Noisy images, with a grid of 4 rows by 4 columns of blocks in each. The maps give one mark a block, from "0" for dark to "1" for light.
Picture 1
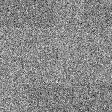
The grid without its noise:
0 0 1 0
1 1 1 1
1 1 1 1
1 0 0 0
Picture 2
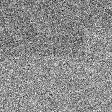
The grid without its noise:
0 0 0 0
0 0 0 1
1 1 1 1
1 1 1 1
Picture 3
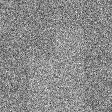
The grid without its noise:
0 0 0 0
0 0 1 0
0 1 1 0
0 1 1 0
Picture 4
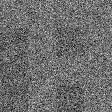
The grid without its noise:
1 1 1 1
0 1 0 1
0 1 1 1
0 1 0 1
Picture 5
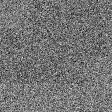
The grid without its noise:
1 0 0 0
0 0 0 0
0 0 0 1
1 1 1 1
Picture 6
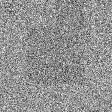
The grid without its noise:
1 1 0 1
1 0 0 1
1 0 0 1
1 1 1 1
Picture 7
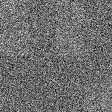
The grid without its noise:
1 0 1 0
1 0 1 0
0 0 0 0
0 0 0 1
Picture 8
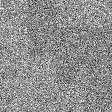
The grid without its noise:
1 0 1 1
1 0 0 0
1 1 0 0
1 1 1 0
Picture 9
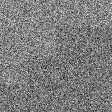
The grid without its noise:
1 1 1 1
1 1 0 0
1 0 0 0
0 0 0 0
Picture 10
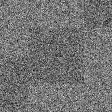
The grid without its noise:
1 1 1 0
1 0 0 1
0 0 0 1
0 1 1 1
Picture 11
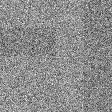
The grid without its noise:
1 1 1 0
0 0 1 0
1 1 1 0
1 1 1 0
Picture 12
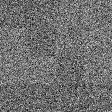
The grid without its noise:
0 0 1 1
1 0 1 1
1 1 0 1
0 0 0 0
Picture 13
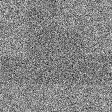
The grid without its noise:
1 0 1 1
1 0 0 1
0 0 0 0
1 1 1 1
